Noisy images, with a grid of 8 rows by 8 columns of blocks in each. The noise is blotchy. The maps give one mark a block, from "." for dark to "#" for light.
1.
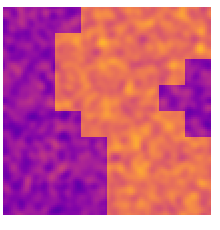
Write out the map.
...#####
..######
..#####.
..####..
...####.
....####
....####
....####
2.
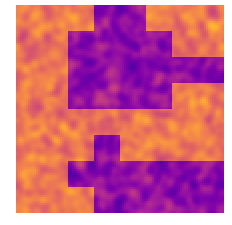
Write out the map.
###..###
##....##
##......
##....##
########
###.####
##......
###.....
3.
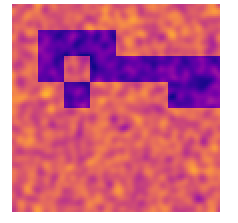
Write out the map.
########
#...####
#.#.....
##.###..
########
########
########
########
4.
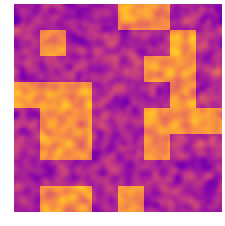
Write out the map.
....##..
.#....#.
.....##.
###...#.
.##..###
.##..#..
........
.##.#...
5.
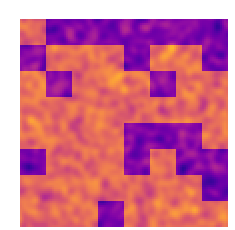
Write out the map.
#.......
.###.##.
#.###.##
########
####...#
.###.#..
#######.
###.####
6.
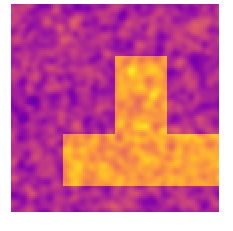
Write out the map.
........
........
....##..
....##..
....##..
..######
..######
........
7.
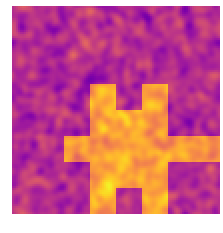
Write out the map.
........
........
........
...#.#..
...###..
..######
...###..
...#.#..
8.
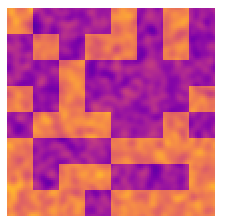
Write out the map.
#...#.#.
.#.##.#.
..#.....
#.#....#
.###..#.
#...####
#.##...#
###.####
